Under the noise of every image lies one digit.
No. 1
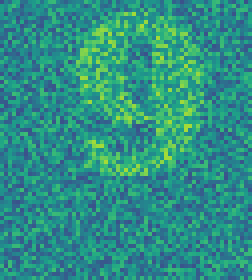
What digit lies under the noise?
9
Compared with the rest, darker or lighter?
lighter
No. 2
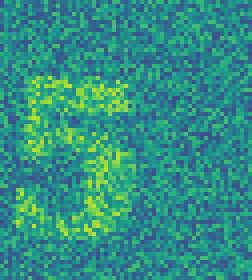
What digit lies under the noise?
5
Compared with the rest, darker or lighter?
lighter
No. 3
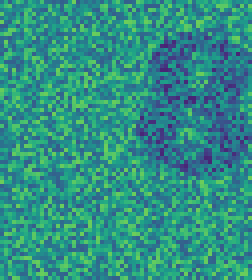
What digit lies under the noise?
8
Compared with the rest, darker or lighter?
darker
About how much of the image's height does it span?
half
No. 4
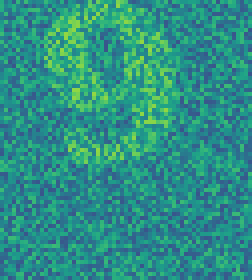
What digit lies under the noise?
9
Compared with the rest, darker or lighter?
lighter
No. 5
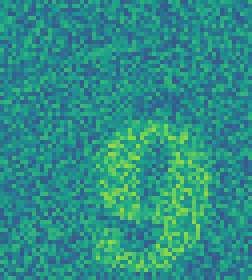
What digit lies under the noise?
9
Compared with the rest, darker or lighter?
lighter
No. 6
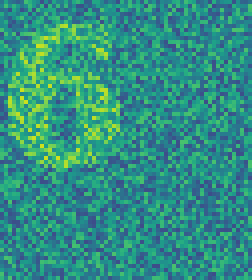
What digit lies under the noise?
6
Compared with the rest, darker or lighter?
lighter
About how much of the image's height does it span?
half
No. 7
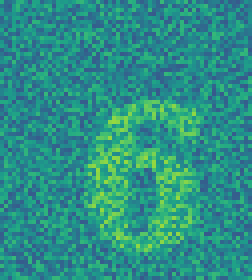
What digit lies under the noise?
6
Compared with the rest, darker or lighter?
lighter
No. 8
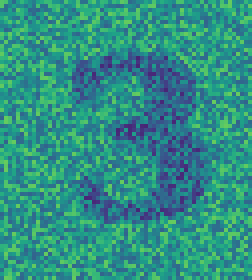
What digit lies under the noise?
3
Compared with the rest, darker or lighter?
darker
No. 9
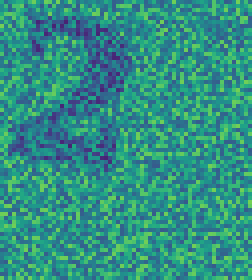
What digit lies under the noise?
2
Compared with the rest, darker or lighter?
darker
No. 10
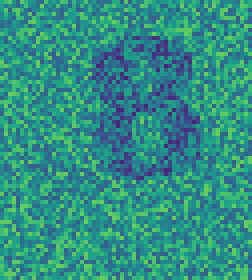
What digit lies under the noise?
8
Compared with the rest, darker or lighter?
darker
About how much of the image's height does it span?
half
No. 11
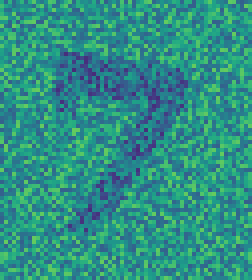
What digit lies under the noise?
7
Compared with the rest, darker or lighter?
darker
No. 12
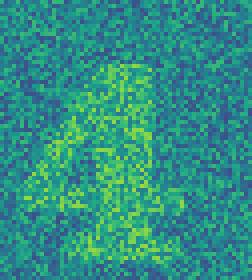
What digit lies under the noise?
4
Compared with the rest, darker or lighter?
lighter
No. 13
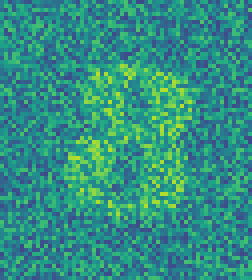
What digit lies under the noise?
8
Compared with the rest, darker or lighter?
lighter
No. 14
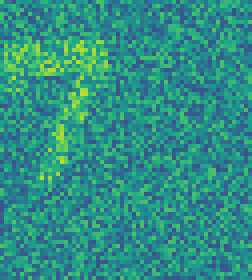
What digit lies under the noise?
7
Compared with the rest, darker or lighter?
lighter
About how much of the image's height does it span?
half
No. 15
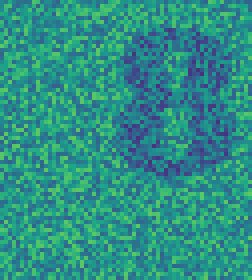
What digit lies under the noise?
8
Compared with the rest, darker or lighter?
darker
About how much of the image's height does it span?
half
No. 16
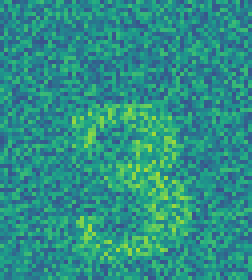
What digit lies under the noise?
3
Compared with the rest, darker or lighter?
lighter
